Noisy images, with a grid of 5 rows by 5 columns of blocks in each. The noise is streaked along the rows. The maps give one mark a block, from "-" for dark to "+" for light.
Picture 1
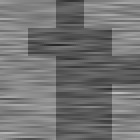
+ + - + +
+ - - - +
+ + - - -
+ + - - +
+ + - - +
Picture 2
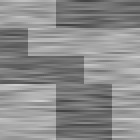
+ + - - -
- + + + +
- - - + +
+ + - - +
+ + - - +
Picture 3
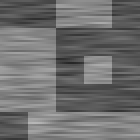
- - + + -
+ + - - -
+ + - + -
+ + - - -
- + + + +
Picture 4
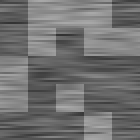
- + + + -
- + - + +
+ - - - -
+ - + - -
- - - + -
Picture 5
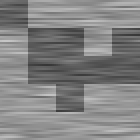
- + + + +
+ - - + -
+ - - - -
+ + - + +
+ + + + +
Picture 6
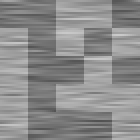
- - + + -
+ - + - +
+ - - + -
+ - + + +
+ - - - +
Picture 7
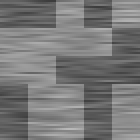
- - + - +
+ + + + -
+ + - - -
- + + - +
- + + - +
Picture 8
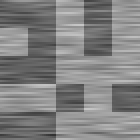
- - + - +
+ - + - +
- - + + +
+ + - + -
- - + + +
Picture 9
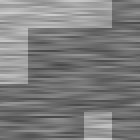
+ + + + -
+ - - - -
+ - - - -
- - - - -
- - - + -
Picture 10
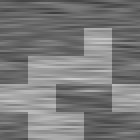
- - - - -
- - - + -
- + + + -
+ + - - +
- + + - -
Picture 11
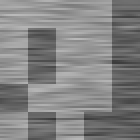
+ + + + -
+ - + + -
+ - + + -
- + + + -
+ - + - -
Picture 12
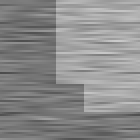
- - + + +
- - + + +
- - + + +
- - - + +
- - - - -
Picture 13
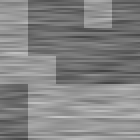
+ - - + -
+ - - - -
+ + - - -
- + + + +
- + + + +
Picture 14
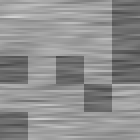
+ + + + -
+ + + + -
- + - + -
+ + + - +
- + + + +
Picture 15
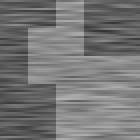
- - + - -
- + + - -
- + + + +
- - + + +
- - + + +
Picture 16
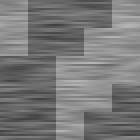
+ - - - +
+ - - + +
- - + + +
- - + + -
- - + - -
